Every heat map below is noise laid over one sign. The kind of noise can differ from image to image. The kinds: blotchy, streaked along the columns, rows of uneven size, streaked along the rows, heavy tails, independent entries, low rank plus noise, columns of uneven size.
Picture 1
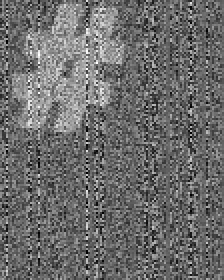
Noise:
columns of uneven size
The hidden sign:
hash sign
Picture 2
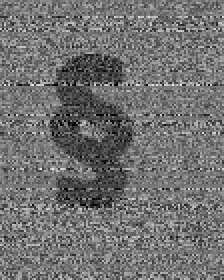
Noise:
rows of uneven size
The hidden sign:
section sign
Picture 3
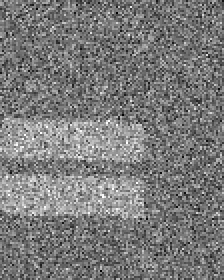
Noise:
independent entries
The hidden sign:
equals sign
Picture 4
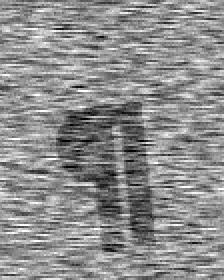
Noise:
streaked along the rows
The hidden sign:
pilcrow
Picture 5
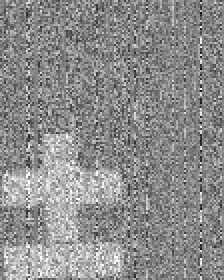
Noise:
columns of uneven size
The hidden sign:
plus-minus sign
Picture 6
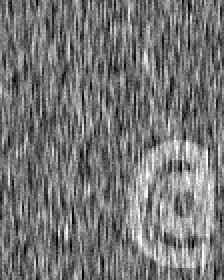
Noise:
streaked along the columns
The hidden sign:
at sign
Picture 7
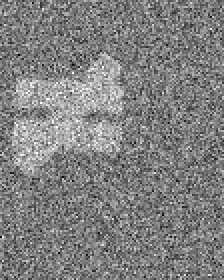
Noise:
independent entries
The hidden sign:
not-equal sign
